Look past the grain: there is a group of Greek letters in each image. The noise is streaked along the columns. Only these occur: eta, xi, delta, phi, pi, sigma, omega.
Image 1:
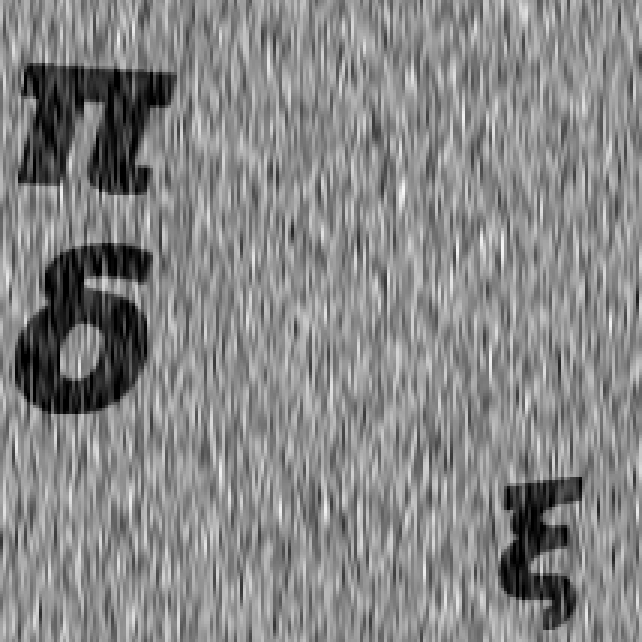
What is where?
top left: dark pi; middle left: dark delta; bottom right: dark xi
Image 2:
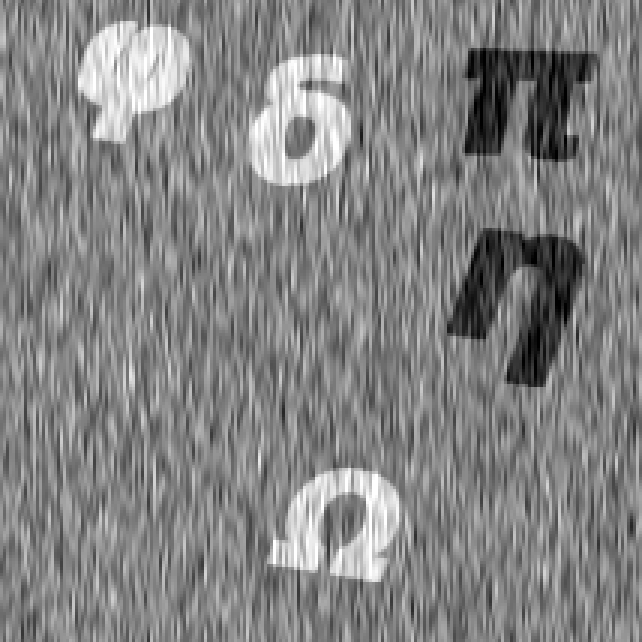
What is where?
top left: light phi; top middle: light delta; top right: dark pi; middle right: dark eta; bottom middle: light omega
